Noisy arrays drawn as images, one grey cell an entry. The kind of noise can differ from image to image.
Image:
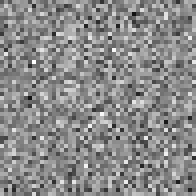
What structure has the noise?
low rank plus noise
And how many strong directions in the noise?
five to eight
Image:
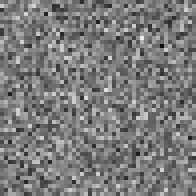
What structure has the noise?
independent entries
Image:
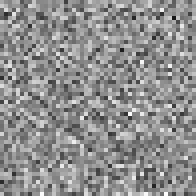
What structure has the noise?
low rank plus noise
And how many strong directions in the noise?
five to eight
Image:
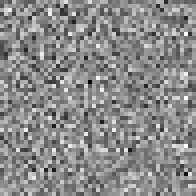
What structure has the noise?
low rank plus noise
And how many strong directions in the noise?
five to eight
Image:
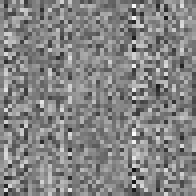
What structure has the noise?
columns of uneven size
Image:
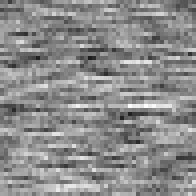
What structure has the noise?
streaked along the rows
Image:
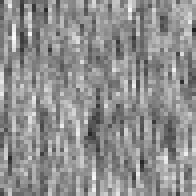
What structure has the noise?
streaked along the columns
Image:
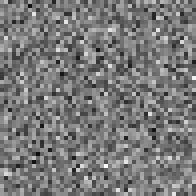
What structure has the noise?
independent entries
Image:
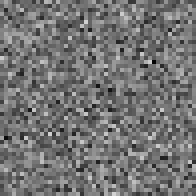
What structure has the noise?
independent entries
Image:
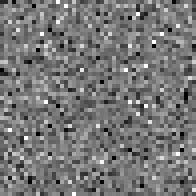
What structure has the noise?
heavy tails
